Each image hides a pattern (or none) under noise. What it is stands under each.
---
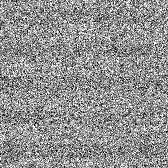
horizontal stripes
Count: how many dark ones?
5
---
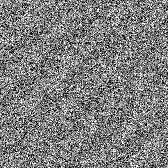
diagonal stripes
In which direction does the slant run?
bottom left to top right
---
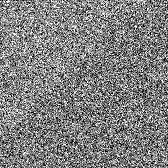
a sharp edge
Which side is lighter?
top left
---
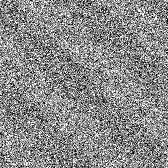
diagonal stripes
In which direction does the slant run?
top left to bottom right
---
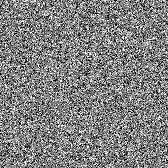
only noise
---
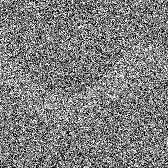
a wavy band
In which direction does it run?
left to right
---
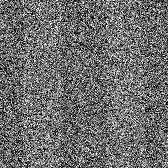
vertical stripes
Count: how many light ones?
2
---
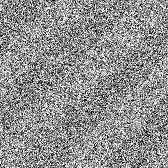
diagonal stripes
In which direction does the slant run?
bottom left to top right
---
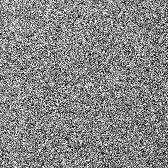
a smooth slope
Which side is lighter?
top left
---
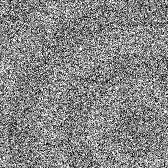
rings round one point
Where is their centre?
bottom right
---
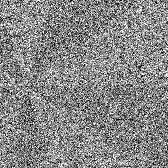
spokes from one point
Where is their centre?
middle left
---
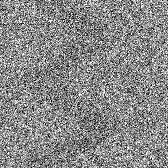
a wavy band
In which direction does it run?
top to bottom
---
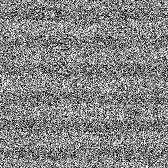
horizontal stripes
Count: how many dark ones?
6
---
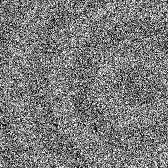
rings round one point
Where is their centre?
middle right
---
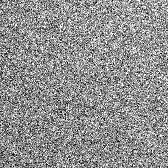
a smooth slope
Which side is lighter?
top right
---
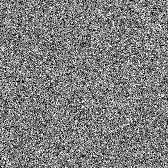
only noise
